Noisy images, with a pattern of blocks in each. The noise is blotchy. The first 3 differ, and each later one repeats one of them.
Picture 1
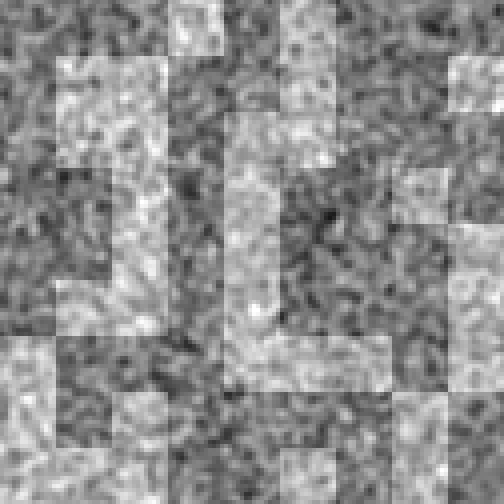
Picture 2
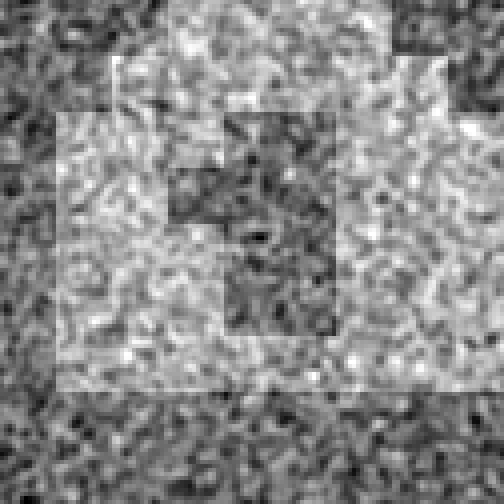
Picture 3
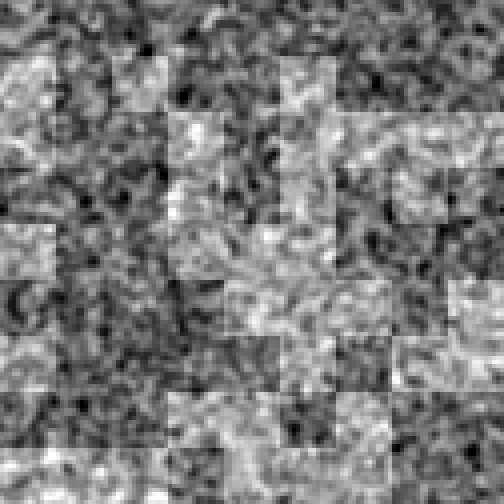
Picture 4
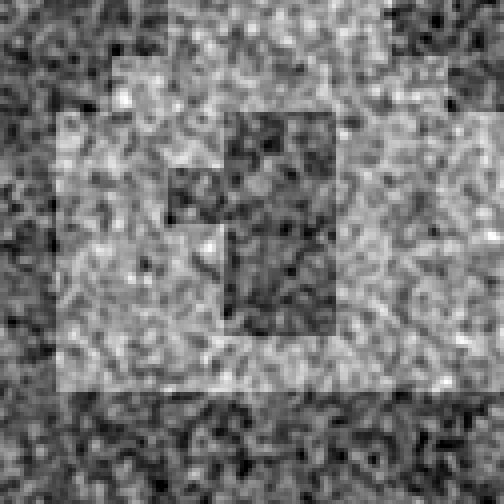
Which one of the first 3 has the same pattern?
2
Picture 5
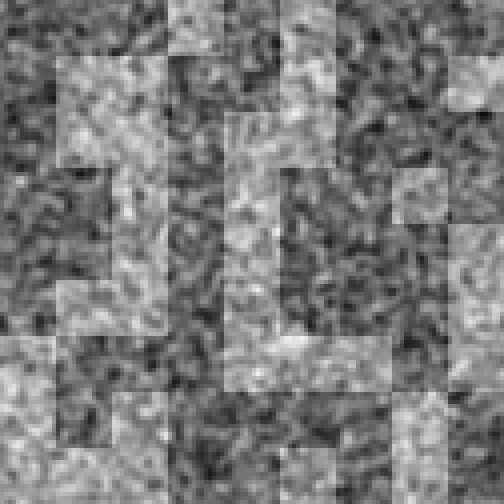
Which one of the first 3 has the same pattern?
1
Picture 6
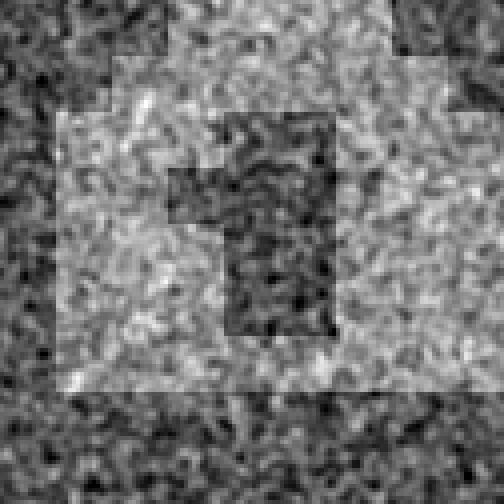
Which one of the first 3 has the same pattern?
2
